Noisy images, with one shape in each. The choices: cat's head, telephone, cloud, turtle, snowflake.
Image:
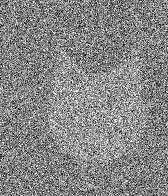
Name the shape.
cat's head
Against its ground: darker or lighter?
lighter
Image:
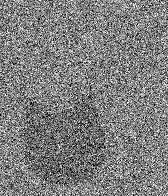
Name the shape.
cat's head
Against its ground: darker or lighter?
darker
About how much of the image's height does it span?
half
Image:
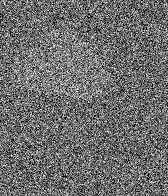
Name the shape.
cloud
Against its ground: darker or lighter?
lighter
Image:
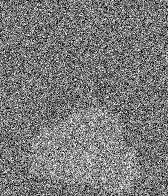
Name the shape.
cloud
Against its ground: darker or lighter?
lighter
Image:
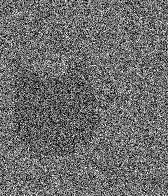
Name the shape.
cat's head
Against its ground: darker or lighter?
darker
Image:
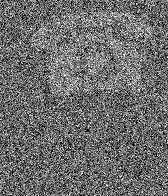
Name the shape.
telephone
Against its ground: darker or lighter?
lighter
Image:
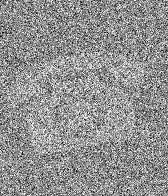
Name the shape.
telephone
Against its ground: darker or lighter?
lighter
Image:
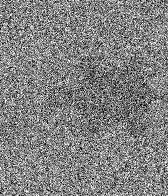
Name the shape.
turtle
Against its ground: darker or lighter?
darker
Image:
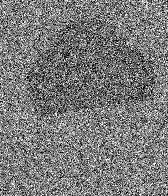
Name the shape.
cloud
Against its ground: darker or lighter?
darker
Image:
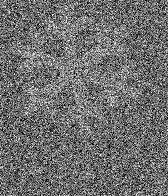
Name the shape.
snowflake
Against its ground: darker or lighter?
lighter
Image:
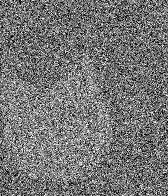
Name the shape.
cat's head
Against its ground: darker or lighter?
lighter
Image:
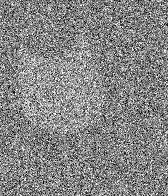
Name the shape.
cat's head
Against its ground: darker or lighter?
lighter
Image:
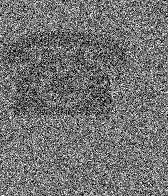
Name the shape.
telephone
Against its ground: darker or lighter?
darker
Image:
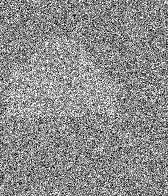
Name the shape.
cloud
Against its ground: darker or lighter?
lighter
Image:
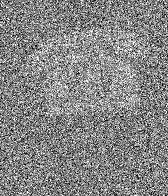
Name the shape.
telephone
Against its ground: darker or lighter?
lighter
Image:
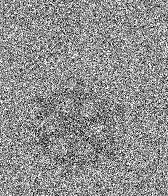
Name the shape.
snowflake
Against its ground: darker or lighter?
darker
